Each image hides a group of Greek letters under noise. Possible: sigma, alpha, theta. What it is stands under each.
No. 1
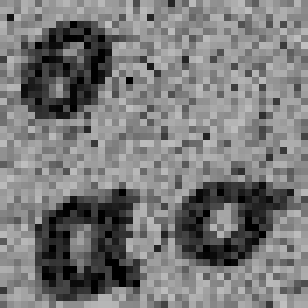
top left: theta; bottom left: alpha; bottom right: sigma
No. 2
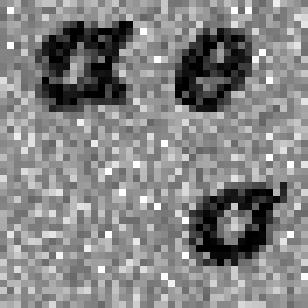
top left: alpha; top right: theta; bottom right: sigma
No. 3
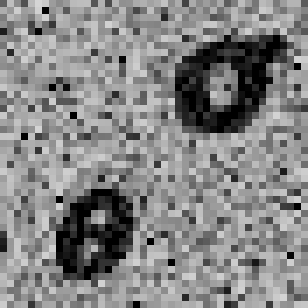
top right: sigma; bottom left: theta
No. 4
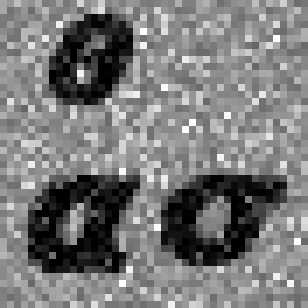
top left: theta; bottom left: alpha; bottom right: sigma
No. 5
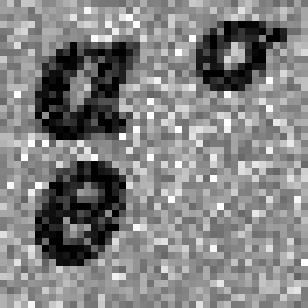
top left: alpha; top right: sigma; bottom left: theta
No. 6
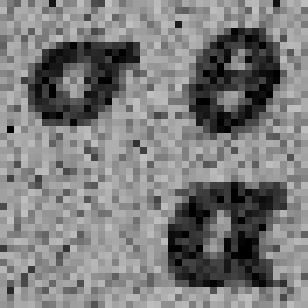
top left: sigma; top right: theta; bottom right: alpha
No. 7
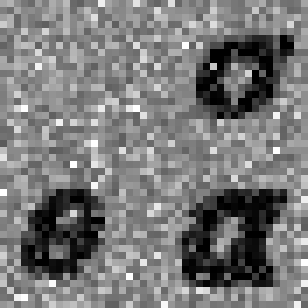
top right: sigma; bottom left: theta; bottom right: alpha
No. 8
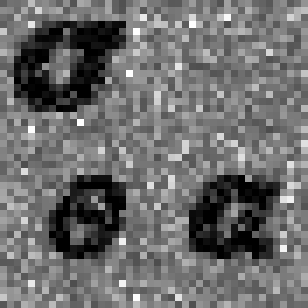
top left: sigma; bottom left: theta; bottom right: alpha
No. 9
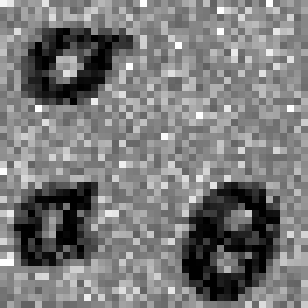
top left: sigma; bottom left: alpha; bottom right: theta
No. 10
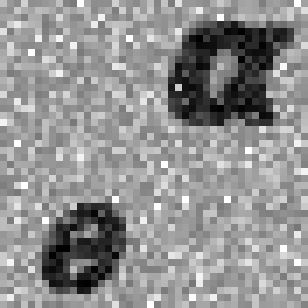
top right: alpha; bottom left: theta
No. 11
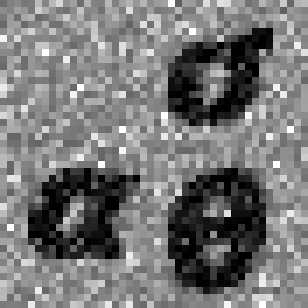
top right: sigma; bottom left: alpha; bottom right: theta
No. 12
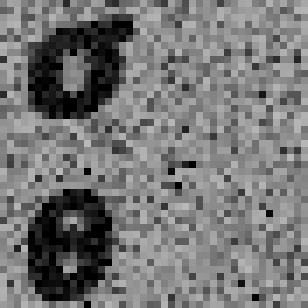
top left: sigma; bottom left: theta
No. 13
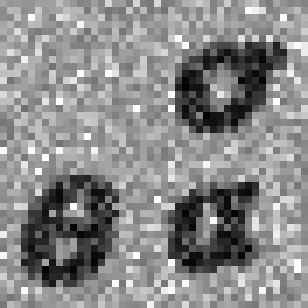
top right: sigma; bottom left: theta; bottom right: alpha
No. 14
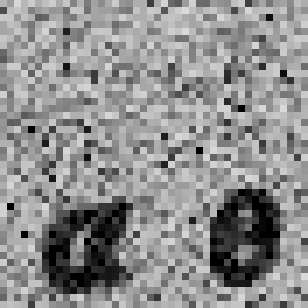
bottom left: alpha; bottom right: theta
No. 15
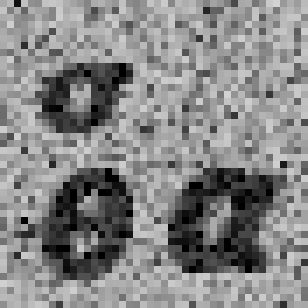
top left: sigma; bottom left: theta; bottom right: alpha
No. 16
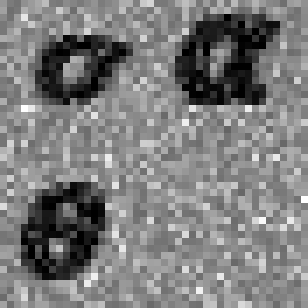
top left: sigma; top right: alpha; bottom left: theta
